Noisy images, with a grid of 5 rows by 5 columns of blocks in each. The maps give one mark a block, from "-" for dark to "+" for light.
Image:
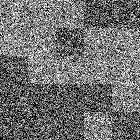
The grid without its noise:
+++--
++-++
-++++
----+
---+-
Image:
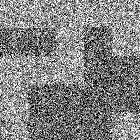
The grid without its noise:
+++++
--+-+
+++--
+----
+---+
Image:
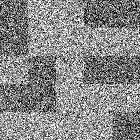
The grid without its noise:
-++--
-++++
+-+--
--+++
++++-
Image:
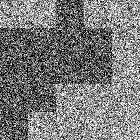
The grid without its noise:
++-++
----+
----+
--+++
-++++
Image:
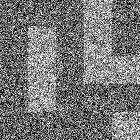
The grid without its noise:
---+-
-+-+-
-+-++
-+---
----+
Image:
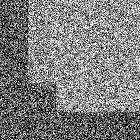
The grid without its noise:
-++++
-++++
-++++
--+++
-----
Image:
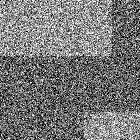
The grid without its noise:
++++-
++++-
-----
-----
---++
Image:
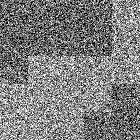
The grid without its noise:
----+
----+
-++++
++++-
+++--
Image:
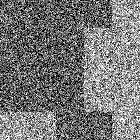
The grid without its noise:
----+
---++
---++
---++
++--+
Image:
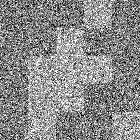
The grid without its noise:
---+-
--+--
-+++-
-++--
-+--+
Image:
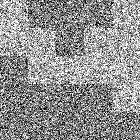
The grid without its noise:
+---+
++-++
-++++
----+
-----
